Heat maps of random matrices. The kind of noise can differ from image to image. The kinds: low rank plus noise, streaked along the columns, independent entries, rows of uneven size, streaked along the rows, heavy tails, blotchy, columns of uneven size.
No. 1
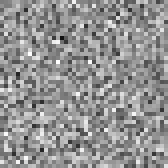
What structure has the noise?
independent entries
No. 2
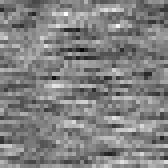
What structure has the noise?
streaked along the rows
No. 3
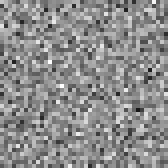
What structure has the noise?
independent entries
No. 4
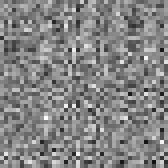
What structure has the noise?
low rank plus noise
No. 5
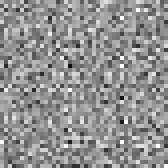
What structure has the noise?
low rank plus noise
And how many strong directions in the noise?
three or four
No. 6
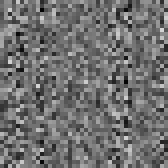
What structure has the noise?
columns of uneven size
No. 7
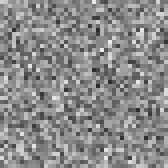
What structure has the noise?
independent entries
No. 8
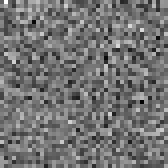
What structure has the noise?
low rank plus noise
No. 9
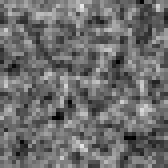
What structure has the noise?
blotchy
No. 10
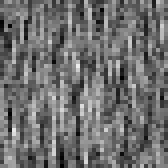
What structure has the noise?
streaked along the columns
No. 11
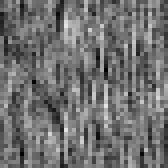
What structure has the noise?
streaked along the columns
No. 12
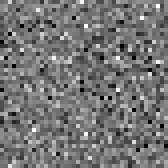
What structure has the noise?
heavy tails
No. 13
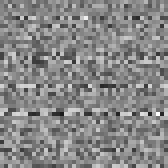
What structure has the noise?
rows of uneven size
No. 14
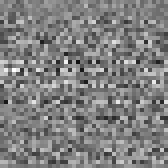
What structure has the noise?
rows of uneven size
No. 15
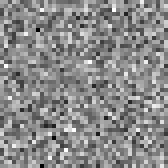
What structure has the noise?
independent entries
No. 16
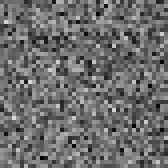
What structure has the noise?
independent entries
